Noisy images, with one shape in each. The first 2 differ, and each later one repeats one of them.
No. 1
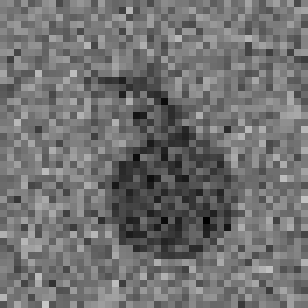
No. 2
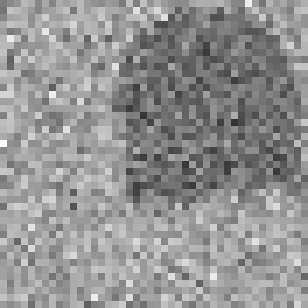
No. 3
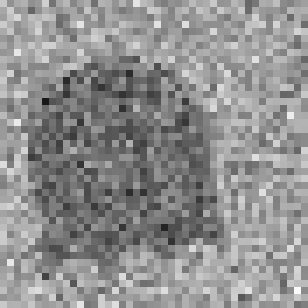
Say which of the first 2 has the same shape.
2
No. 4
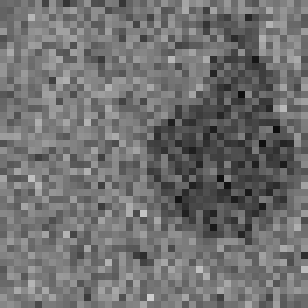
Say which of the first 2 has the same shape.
1
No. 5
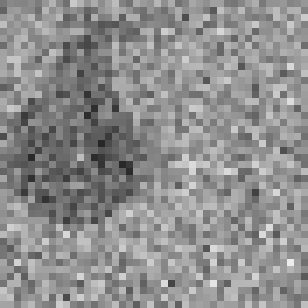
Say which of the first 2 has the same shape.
1
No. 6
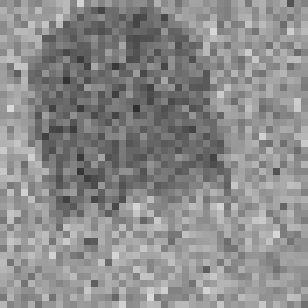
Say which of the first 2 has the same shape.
2
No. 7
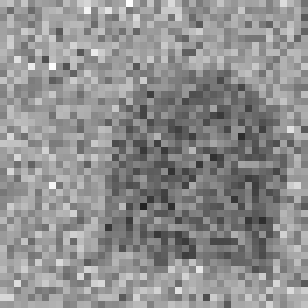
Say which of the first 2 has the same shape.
2
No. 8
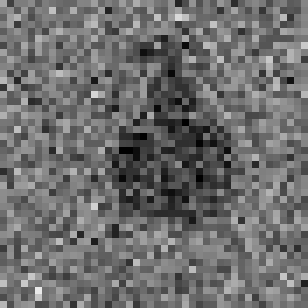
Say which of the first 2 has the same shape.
1
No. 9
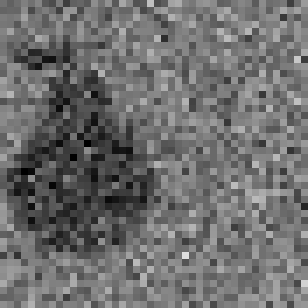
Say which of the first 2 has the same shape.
1
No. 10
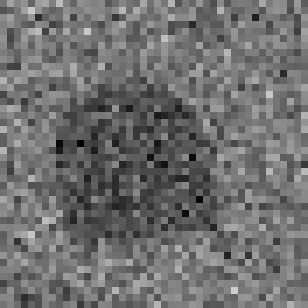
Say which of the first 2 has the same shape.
2
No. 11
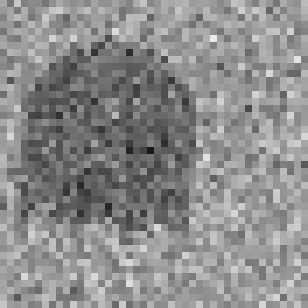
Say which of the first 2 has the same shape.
2
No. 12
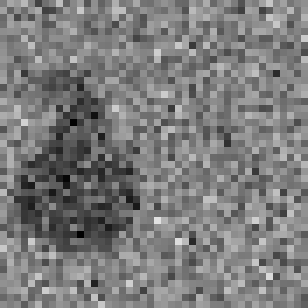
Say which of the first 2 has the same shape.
1
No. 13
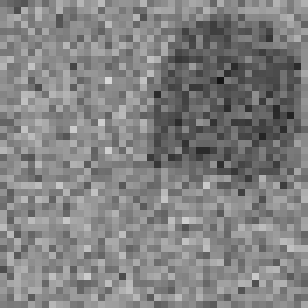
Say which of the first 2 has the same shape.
2
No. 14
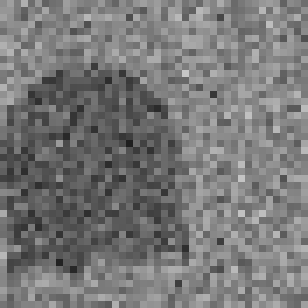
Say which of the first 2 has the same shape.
2
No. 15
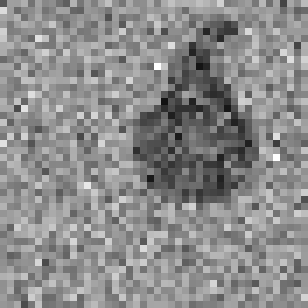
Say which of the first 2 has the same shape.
1
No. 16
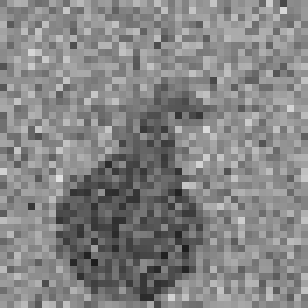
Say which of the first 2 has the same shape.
1
